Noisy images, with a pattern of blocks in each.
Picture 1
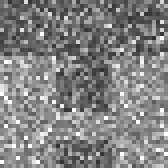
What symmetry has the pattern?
left and right mirror each other
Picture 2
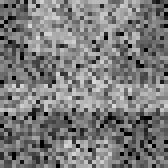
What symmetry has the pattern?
left and right mirror each other
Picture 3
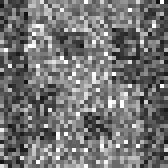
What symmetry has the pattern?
the same after a half turn
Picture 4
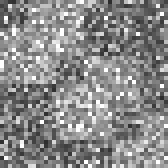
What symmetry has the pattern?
mirrored about the diagonal from the top left
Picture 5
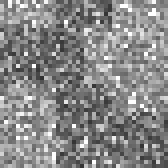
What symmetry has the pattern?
no symmetry
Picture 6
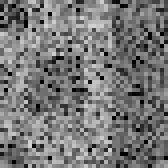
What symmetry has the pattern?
top and bottom mirror each other
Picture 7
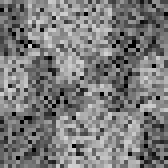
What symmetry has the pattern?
the same after a half turn
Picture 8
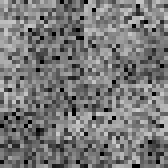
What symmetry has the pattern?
no symmetry
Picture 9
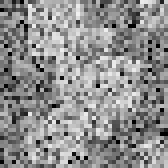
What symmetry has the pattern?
top and bottom mirror each other
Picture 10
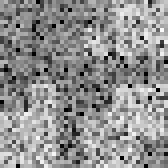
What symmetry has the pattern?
mirrored about the diagonal from the top left
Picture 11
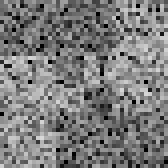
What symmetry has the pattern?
the same after a half turn
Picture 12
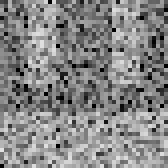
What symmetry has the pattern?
left and right mirror each other
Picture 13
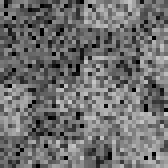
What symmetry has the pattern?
mirrored about the diagonal from the top left
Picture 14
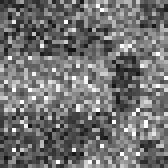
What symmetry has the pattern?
top and bottom mirror each other
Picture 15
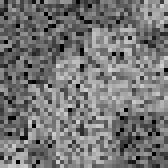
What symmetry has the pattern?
mirrored about the diagonal from the top left
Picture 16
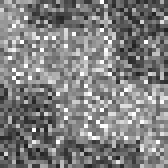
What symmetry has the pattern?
the same after a half turn
